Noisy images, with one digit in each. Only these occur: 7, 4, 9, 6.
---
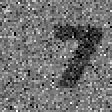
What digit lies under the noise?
7
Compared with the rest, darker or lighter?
darker
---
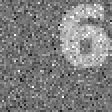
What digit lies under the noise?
6
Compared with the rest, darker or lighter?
lighter
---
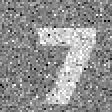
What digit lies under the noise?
7
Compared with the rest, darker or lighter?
lighter
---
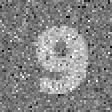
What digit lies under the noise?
9
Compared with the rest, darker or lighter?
lighter
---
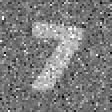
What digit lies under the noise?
7
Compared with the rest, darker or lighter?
lighter
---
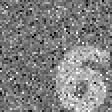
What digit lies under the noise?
6
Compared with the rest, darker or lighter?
lighter
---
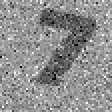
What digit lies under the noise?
7
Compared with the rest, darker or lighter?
darker
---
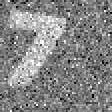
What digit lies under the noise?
7
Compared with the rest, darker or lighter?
lighter
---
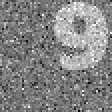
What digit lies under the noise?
9
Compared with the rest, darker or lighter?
lighter
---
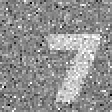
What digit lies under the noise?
7
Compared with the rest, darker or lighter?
lighter
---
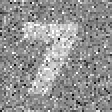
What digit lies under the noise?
7
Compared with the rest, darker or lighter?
lighter
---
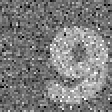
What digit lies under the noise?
9
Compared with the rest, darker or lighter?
lighter
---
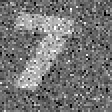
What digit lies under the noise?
7
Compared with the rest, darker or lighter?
lighter
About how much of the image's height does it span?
two thirds
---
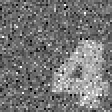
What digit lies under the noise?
4
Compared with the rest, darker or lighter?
lighter
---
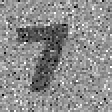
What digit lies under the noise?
7
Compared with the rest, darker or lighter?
darker
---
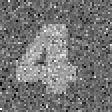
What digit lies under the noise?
4
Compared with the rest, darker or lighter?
lighter
